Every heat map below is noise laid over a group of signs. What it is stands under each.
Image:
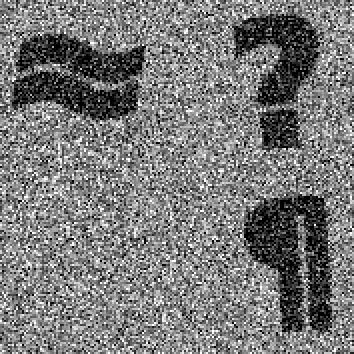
top left: approximately sign; top right: question mark; bottom right: pilcrow
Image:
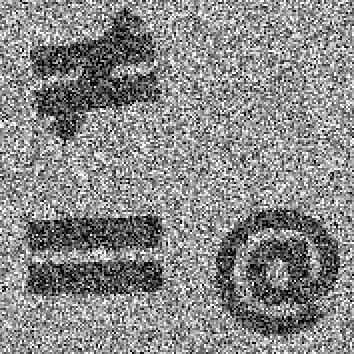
top left: not-equal sign; bottom left: equals sign; bottom right: at sign
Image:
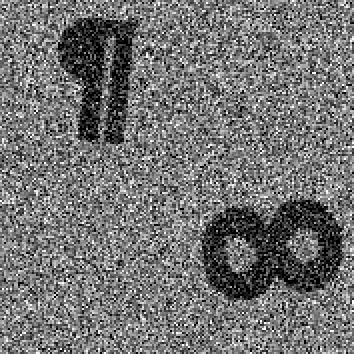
top left: pilcrow; bottom right: infinity sign
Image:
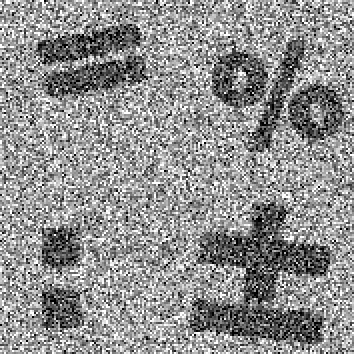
top left: equals sign; top right: percent sign; bottom left: colon; bottom right: plus-minus sign
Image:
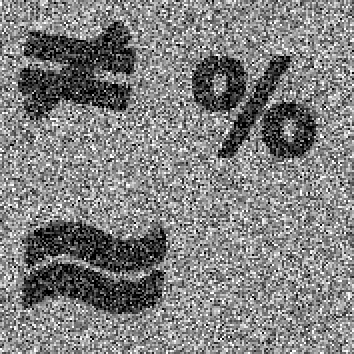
top left: not-equal sign; top right: percent sign; bottom left: approximately sign
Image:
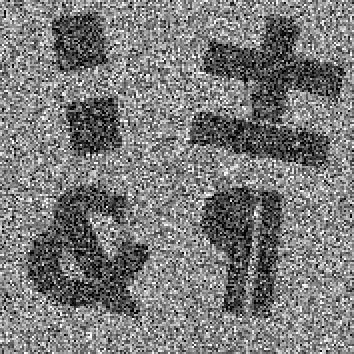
top left: colon; top right: plus-minus sign; bottom left: ampersand; bottom right: pilcrow
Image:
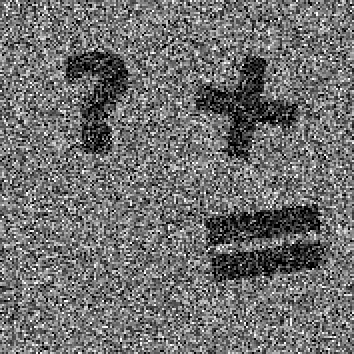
top left: question mark; top right: plus sign; bottom right: equals sign
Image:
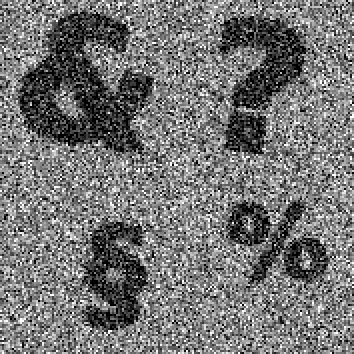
top left: ampersand; top right: question mark; bottom left: section sign; bottom right: percent sign
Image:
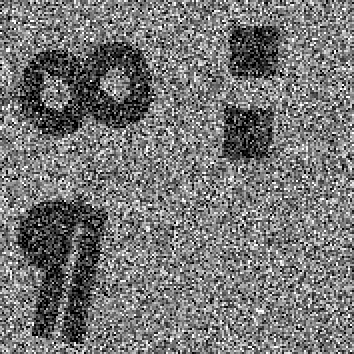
top left: infinity sign; top right: colon; bottom left: pilcrow
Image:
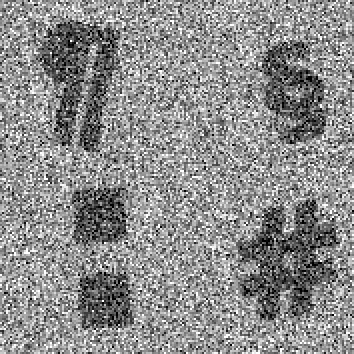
top left: pilcrow; top right: section sign; bottom left: colon; bottom right: hash sign
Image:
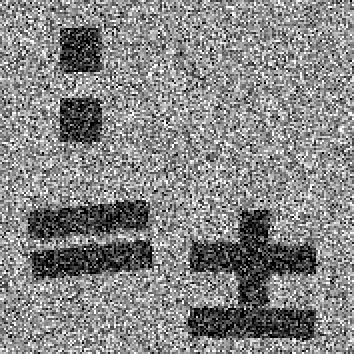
top left: colon; bottom left: equals sign; bottom right: plus-minus sign
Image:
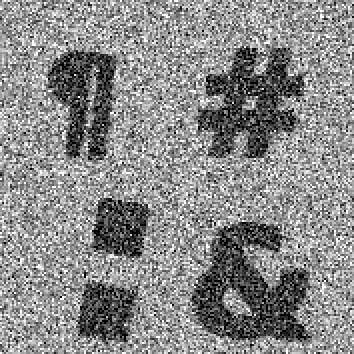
top left: pilcrow; top right: hash sign; bottom left: colon; bottom right: ampersand
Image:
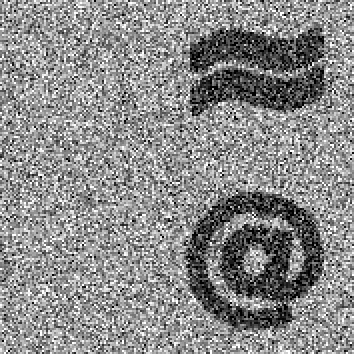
top right: approximately sign; bottom right: at sign
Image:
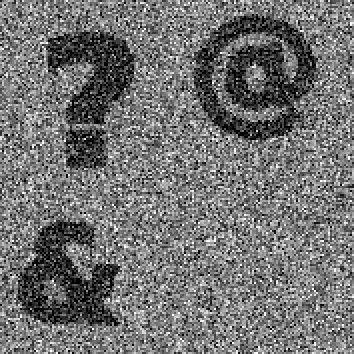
top left: question mark; top right: at sign; bottom left: ampersand
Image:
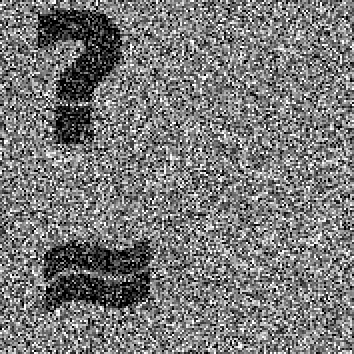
top left: question mark; bottom left: approximately sign
